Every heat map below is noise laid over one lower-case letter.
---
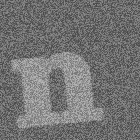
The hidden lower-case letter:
n
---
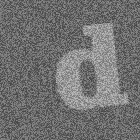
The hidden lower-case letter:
d
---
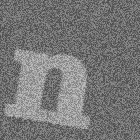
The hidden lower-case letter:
n
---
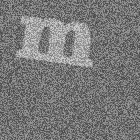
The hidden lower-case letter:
m
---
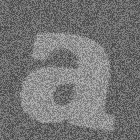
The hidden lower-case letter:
a
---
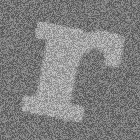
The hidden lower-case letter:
r
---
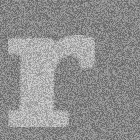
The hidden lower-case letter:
r
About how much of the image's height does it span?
two thirds
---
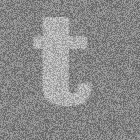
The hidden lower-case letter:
t
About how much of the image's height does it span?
two thirds
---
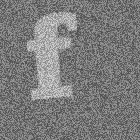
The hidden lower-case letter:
f
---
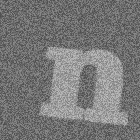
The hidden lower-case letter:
n
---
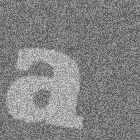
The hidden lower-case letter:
a
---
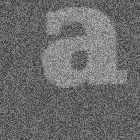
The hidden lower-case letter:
a
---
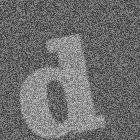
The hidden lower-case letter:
d
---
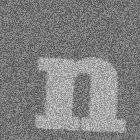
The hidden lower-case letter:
n
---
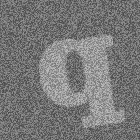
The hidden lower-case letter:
q
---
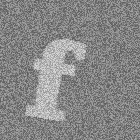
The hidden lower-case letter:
f
